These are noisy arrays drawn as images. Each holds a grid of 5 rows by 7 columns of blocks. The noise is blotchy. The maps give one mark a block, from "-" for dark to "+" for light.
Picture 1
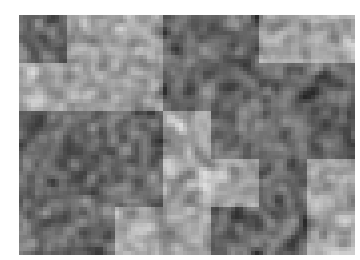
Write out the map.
-++--++
+++----
---+---
---++-+
--++--+
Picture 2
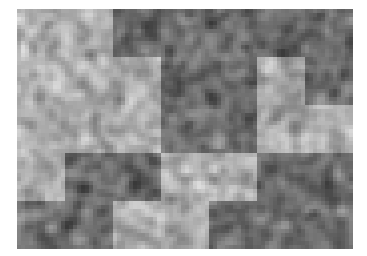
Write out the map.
++-----
+++--+-
+++--++
+--++--
--++---
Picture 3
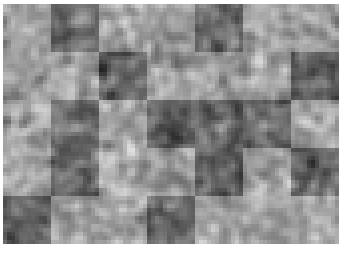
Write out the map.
+-++-++
++-+++-
+-+---+
+-++-+-
-++-+++
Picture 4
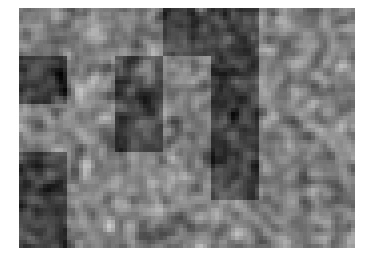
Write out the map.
+++--++
-+-+-++
++-+-++
-+++-++
-++++++
